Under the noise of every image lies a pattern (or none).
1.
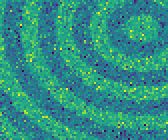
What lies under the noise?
rings round one point
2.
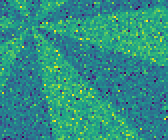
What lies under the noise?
spokes from one point
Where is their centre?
top left
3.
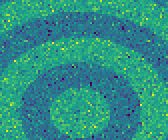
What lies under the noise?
rings round one point
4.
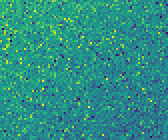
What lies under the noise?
a smooth slope
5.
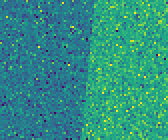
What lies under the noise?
a sharp edge
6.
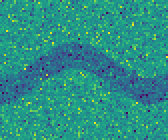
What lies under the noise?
a wavy band
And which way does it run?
left to right
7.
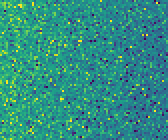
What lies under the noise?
a smooth slope
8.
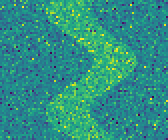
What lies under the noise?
a wavy band
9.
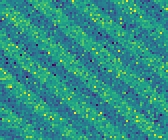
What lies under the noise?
diagonal stripes
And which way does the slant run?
top left to bottom right
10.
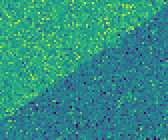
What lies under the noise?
a sharp edge
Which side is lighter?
top left
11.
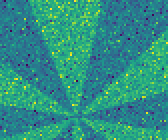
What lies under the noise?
spokes from one point
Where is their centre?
bottom middle
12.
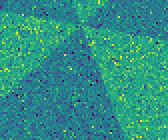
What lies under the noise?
spokes from one point
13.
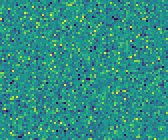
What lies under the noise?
only noise
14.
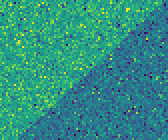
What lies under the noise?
a sharp edge
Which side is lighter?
top left
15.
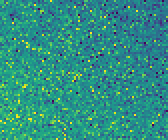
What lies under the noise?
a smooth slope
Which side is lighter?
bottom left
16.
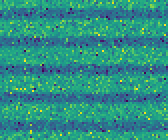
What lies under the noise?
horizontal stripes
